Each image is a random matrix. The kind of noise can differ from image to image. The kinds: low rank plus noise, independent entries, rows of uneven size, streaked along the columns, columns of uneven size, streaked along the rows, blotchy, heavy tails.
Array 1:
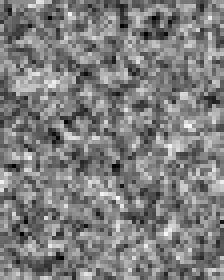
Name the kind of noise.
blotchy
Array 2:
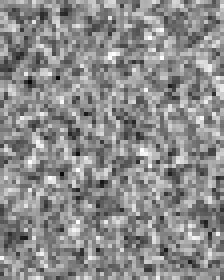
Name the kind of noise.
blotchy
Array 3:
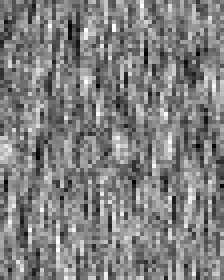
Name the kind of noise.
streaked along the columns
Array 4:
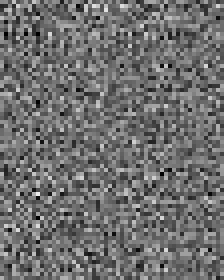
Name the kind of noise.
low rank plus noise
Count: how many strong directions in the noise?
three or four
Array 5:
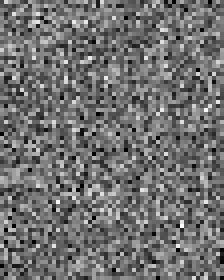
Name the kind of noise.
independent entries
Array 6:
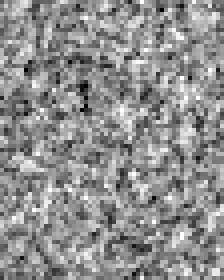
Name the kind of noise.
blotchy
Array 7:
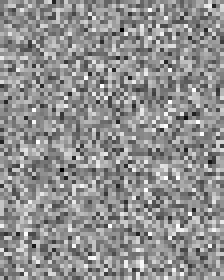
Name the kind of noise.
independent entries
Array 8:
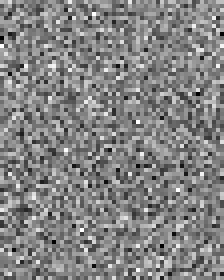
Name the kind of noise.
independent entries
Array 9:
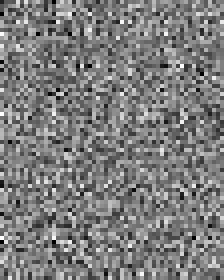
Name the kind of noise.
low rank plus noise
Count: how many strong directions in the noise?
three or four
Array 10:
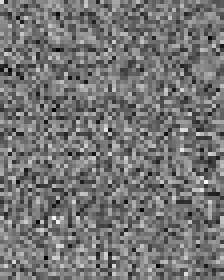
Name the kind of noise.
low rank plus noise
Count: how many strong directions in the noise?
one
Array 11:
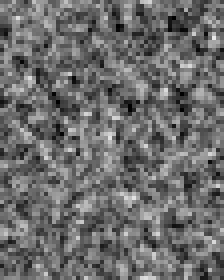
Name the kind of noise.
blotchy
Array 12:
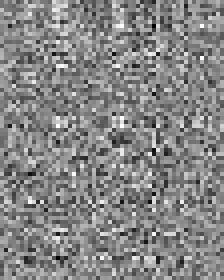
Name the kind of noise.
low rank plus noise
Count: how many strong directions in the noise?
two
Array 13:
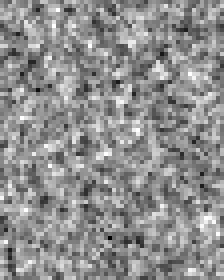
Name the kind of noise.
blotchy
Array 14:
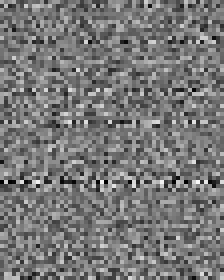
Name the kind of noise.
rows of uneven size
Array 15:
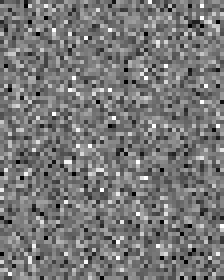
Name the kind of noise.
heavy tails
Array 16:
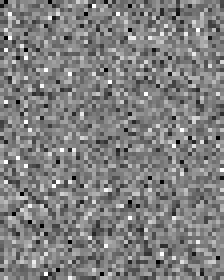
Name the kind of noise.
heavy tails
